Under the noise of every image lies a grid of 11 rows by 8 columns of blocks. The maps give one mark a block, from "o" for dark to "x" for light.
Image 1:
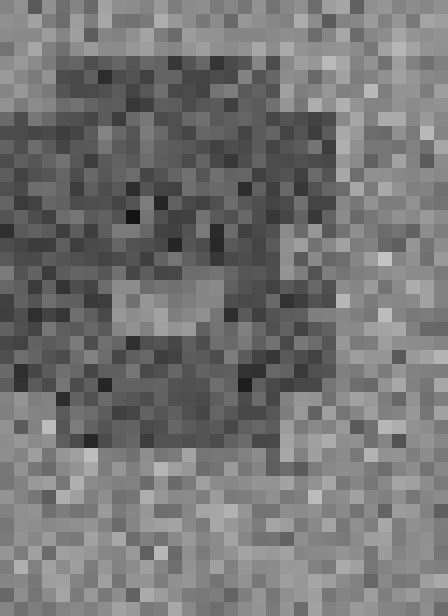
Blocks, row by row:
x x x x x x x x
x o o o o x x x
o o o o o o x x
o o o o o o x x
o o o o o x x x
o o x x o o x x
o o o o o o x x
x o o o o x x x
x x x x x x x x
x x x x x x x x
x x x x x x x x
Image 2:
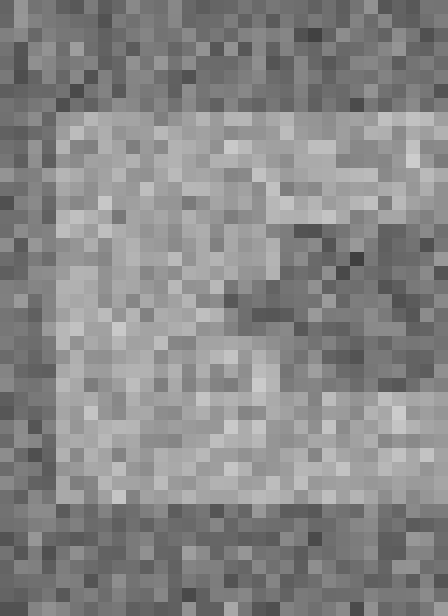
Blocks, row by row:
o o o o o o o o
o o o o o o o o
o x x x x x x x
o x x x x x x x
o x x x x o o o
o x x x o o o o
o x x x x o o o
o x x x x x x x
o x x x x x x x
o o o o o o o o
o o o o o o o o
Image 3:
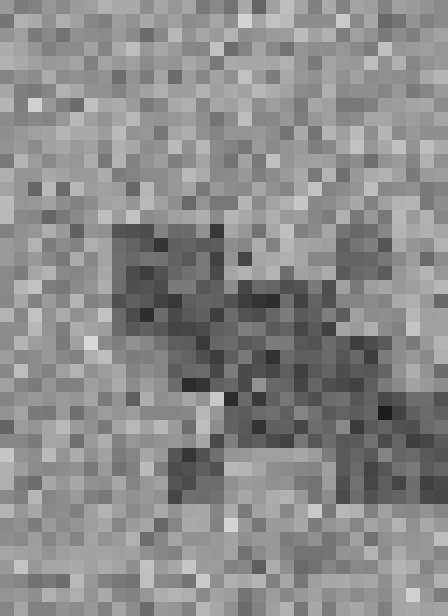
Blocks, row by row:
x x x x x x x x
x x x x x x x x
x x x x x x x x
x x x x x x x x
x x o o x x o x
x x o o o o x x
x x x o o o o x
x x x x o o o o
x x x o x x o o
x x x x x x x x
x x x x x x x x
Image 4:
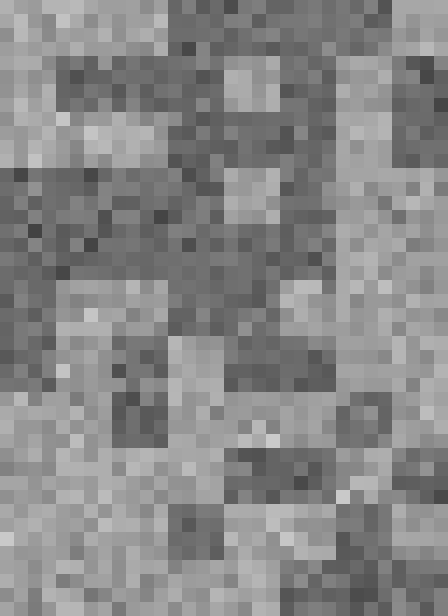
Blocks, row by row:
x x x o o o o x
x o o o x o x o
x x x o o o x o
o o o o x o x x
o o o o o o x x
o x x o o x x x
o x o x o o x x
x x o x x x o x
x x x x o o x o
x x x o x x o x
x x x x x o o o
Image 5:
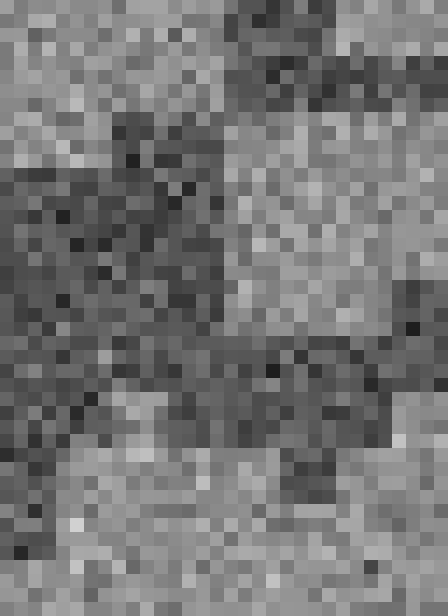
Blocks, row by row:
x x x x o o x x
x x x x o o o o
x x o o x x x x
o o o o x x x x
o o o o x x x x
o o o o x x x o
o o o o o o o o
o o x o o o o x
o x x x x o x x
o x x x x x x x
x x x x x x x x
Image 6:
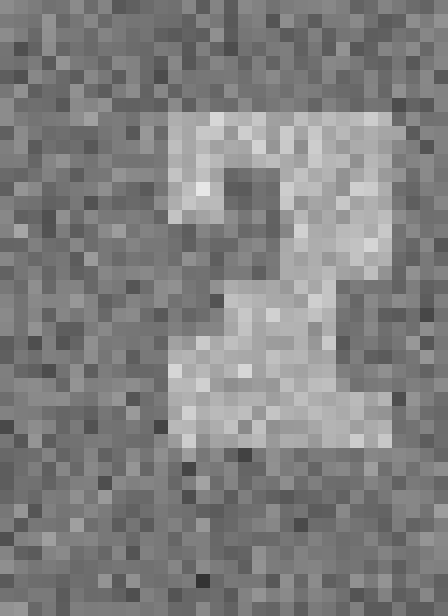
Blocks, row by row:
o o o o o o o o
o o o o o o o o
o o o x x x x o
o o o x o x x o
o o o o o x x o
o o o o x x o o
o o o x x x o o
o o o x x x x o
o o o o o o o o
o o o o o o o o
o o o o o o o o
